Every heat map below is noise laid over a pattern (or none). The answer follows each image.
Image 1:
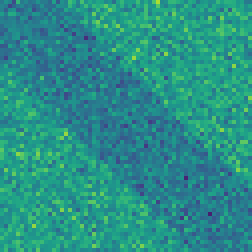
a diagonal band
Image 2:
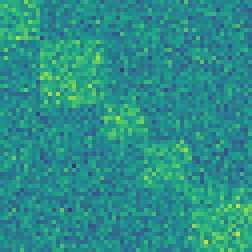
blocks along the diagonal
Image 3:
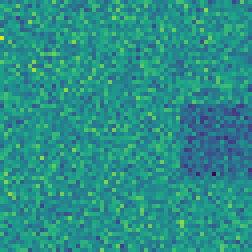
one block
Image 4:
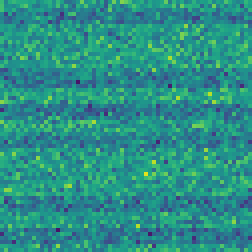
bands of rows
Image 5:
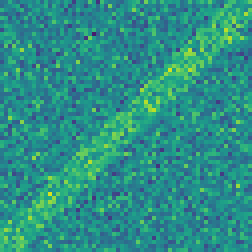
a diagonal band
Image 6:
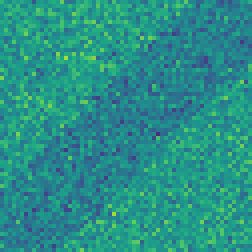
a diagonal band
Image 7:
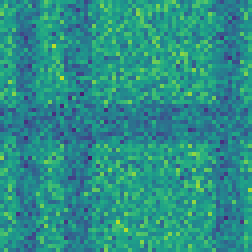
bands of rows crossing bands of columns
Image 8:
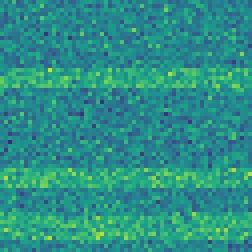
bands of rows
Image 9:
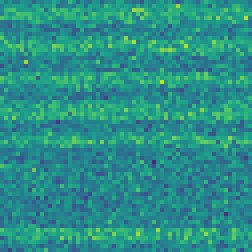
bands of rows
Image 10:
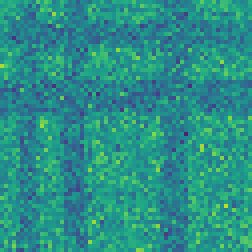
bands of rows crossing bands of columns
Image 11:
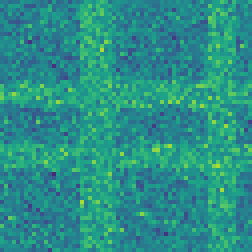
bands of rows crossing bands of columns
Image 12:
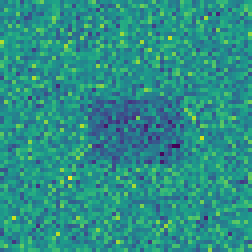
one block
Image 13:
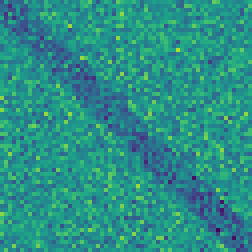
a diagonal band
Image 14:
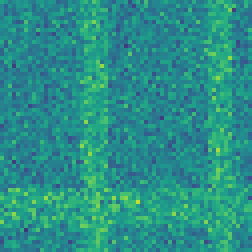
bands of rows crossing bands of columns
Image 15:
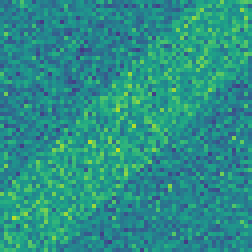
a diagonal band
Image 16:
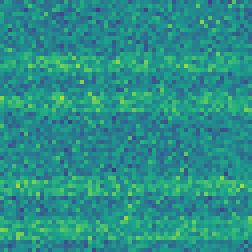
bands of rows
